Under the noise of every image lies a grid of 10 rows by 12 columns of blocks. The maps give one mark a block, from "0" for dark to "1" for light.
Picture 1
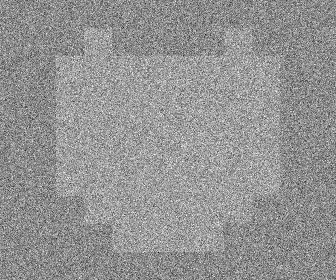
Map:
0 0 0 0 0 0 0 0 0 0 0 0
0 0 0 1 0 0 0 0 1 0 0 0
0 0 1 1 1 1 1 1 1 1 0 0
0 0 1 1 1 1 1 1 1 1 0 0
0 0 1 1 1 1 1 1 1 1 0 0
0 0 1 1 1 1 1 1 1 1 0 0
0 0 1 1 1 1 1 1 1 1 0 0
0 0 0 1 1 1 1 1 1 0 0 0
0 0 0 0 1 1 1 1 0 0 0 0
0 0 0 0 0 0 0 0 0 0 0 0
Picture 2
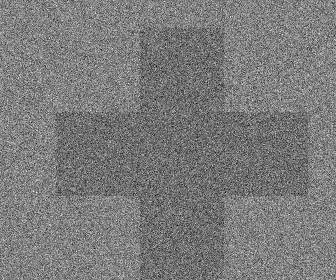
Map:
1 1 1 1 1 1 1 1 1 1 1 1
1 1 1 1 1 0 0 0 1 1 1 1
1 1 1 1 1 0 0 0 1 1 1 1
1 1 1 1 1 0 0 0 1 1 1 1
1 1 0 0 0 0 0 0 0 0 0 1
1 1 0 0 0 0 0 0 0 0 0 1
1 1 0 0 0 0 0 0 0 0 0 1
1 1 1 1 1 0 0 0 1 1 1 1
1 1 1 1 1 0 0 0 1 1 1 1
1 1 1 1 1 0 0 0 1 1 1 1
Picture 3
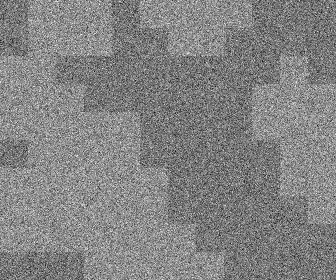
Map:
0 1 1 1 0 1 1 1 1 0 0 0
0 1 1 1 0 0 1 1 0 0 0 0
1 1 0 0 0 0 0 0 0 0 1 0
1 1 1 0 0 0 0 0 0 1 1 1
1 1 1 1 1 0 0 0 0 1 1 1
0 1 1 1 1 0 0 0 0 0 1 1
1 1 1 1 1 1 0 0 0 0 1 1
1 1 1 1 1 1 0 0 0 0 0 1
1 1 1 1 1 1 1 0 0 0 0 0
0 0 0 1 1 1 1 1 0 0 0 0
